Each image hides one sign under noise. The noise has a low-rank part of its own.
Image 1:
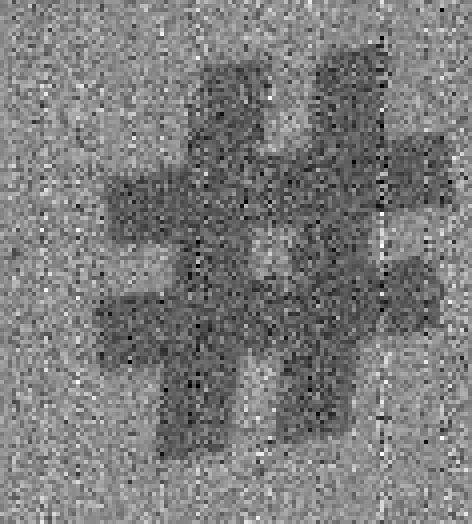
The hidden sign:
hash sign
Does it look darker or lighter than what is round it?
darker
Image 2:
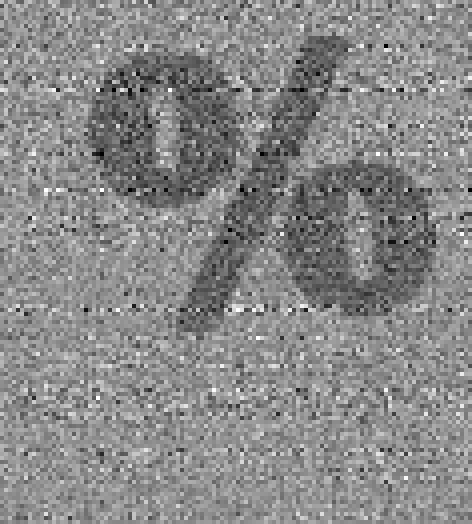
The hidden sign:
percent sign
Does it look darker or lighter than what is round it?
darker
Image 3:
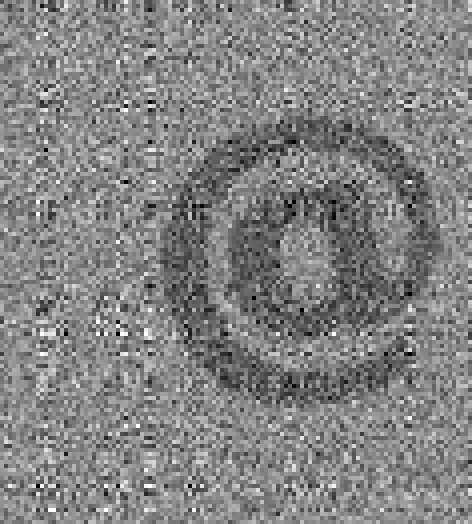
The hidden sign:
at sign
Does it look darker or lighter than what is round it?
darker
